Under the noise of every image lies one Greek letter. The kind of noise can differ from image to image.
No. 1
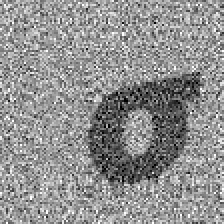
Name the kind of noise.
low rank plus noise
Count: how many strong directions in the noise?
five to eight
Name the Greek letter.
sigma
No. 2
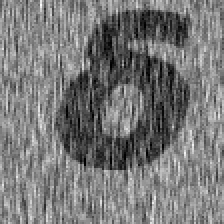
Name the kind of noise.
streaked along the columns
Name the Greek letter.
delta
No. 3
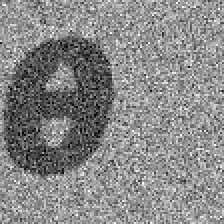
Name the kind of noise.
independent entries
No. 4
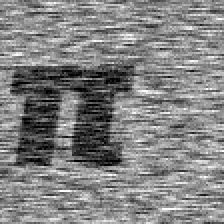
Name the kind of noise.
streaked along the rows
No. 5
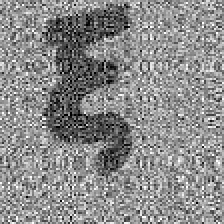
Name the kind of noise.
low rank plus noise
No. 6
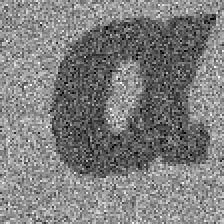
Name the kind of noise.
independent entries
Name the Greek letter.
alpha
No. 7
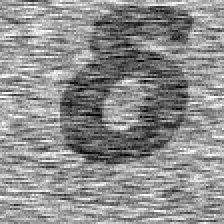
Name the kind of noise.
streaked along the rows
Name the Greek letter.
delta
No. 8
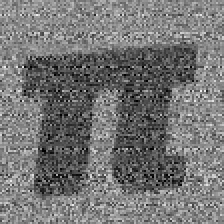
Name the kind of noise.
rows of uneven size
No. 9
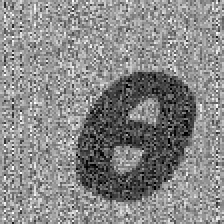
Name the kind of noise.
columns of uneven size
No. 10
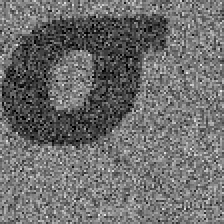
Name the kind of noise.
independent entries
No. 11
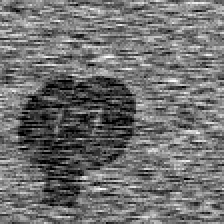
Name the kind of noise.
streaked along the rows
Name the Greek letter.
phi
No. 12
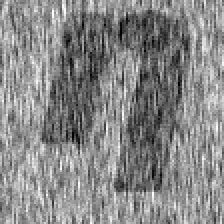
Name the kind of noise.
streaked along the columns
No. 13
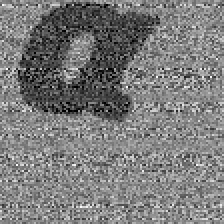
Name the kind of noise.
rows of uneven size
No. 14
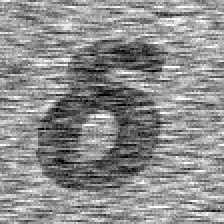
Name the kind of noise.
streaked along the rows
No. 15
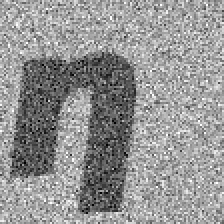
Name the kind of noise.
independent entries
